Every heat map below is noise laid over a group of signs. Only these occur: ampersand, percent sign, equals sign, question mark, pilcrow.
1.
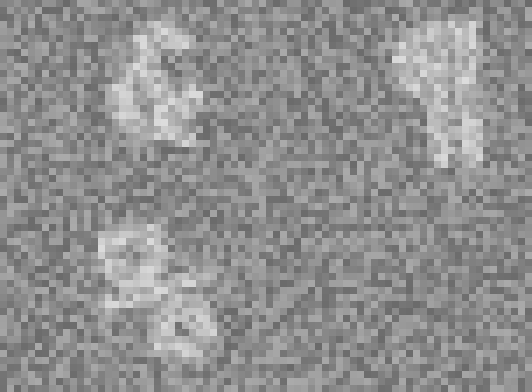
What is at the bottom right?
nothing
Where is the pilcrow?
top right
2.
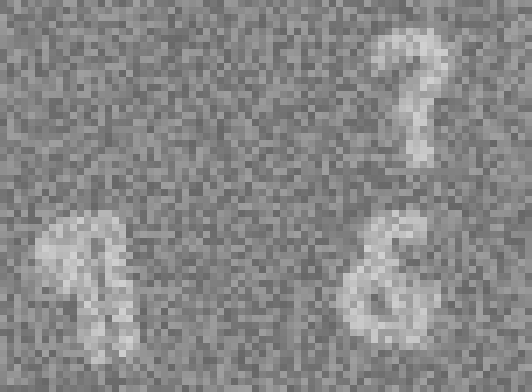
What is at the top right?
question mark
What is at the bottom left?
pilcrow
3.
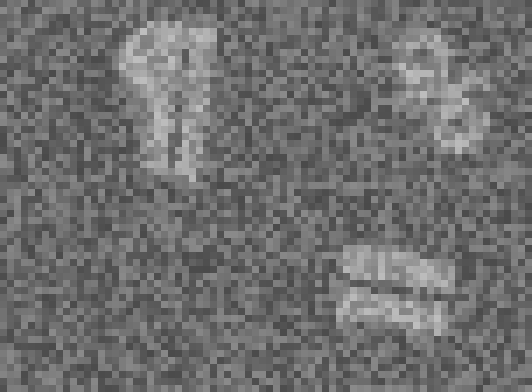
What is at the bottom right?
equals sign
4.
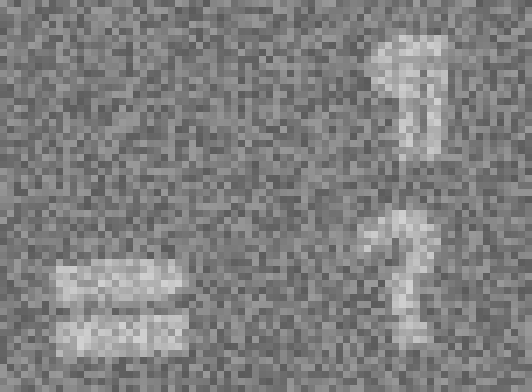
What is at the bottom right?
question mark
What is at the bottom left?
equals sign
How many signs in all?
3
